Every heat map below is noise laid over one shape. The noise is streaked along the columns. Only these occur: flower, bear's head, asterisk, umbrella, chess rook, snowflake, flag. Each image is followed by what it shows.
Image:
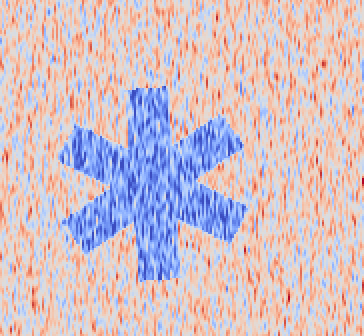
asterisk
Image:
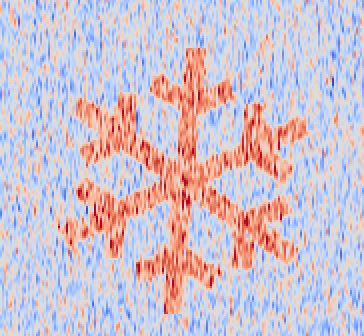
snowflake
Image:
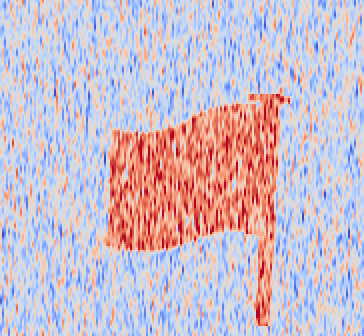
flag
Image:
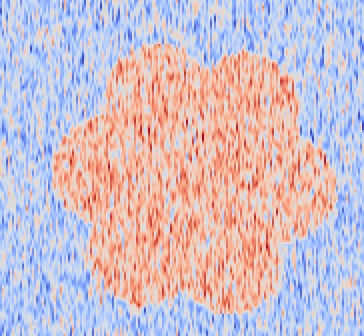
flower
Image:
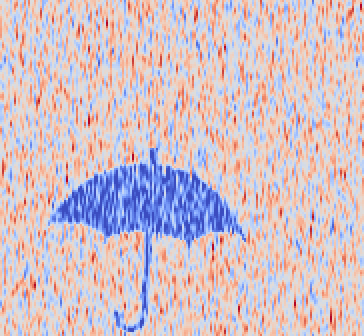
umbrella
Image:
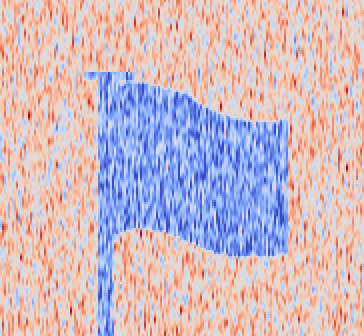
flag
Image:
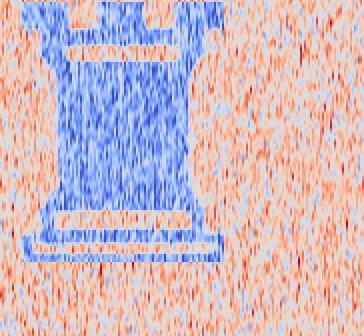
chess rook
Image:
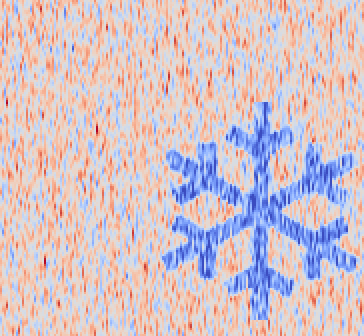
snowflake
